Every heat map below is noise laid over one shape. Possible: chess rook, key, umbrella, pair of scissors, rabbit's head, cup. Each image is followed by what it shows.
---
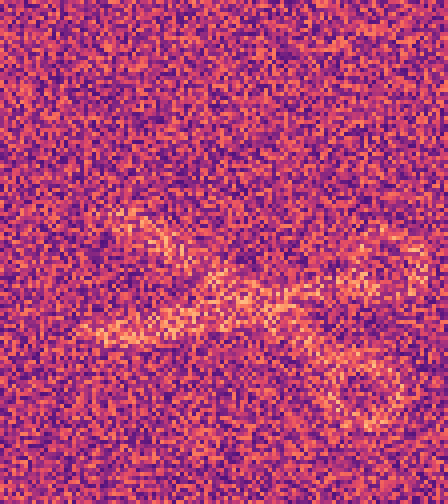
pair of scissors
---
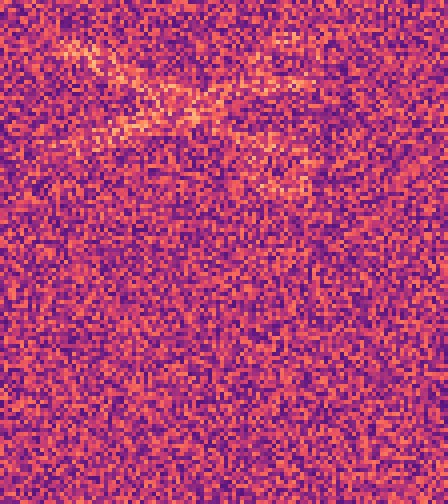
pair of scissors
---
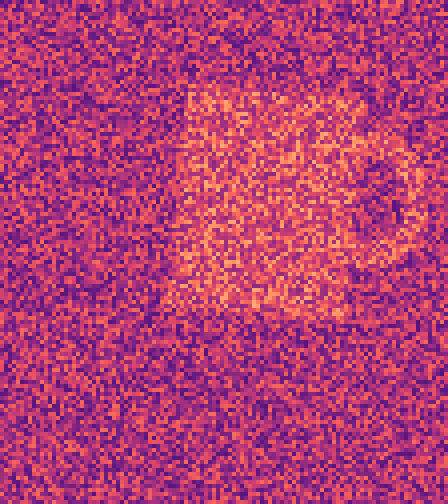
cup
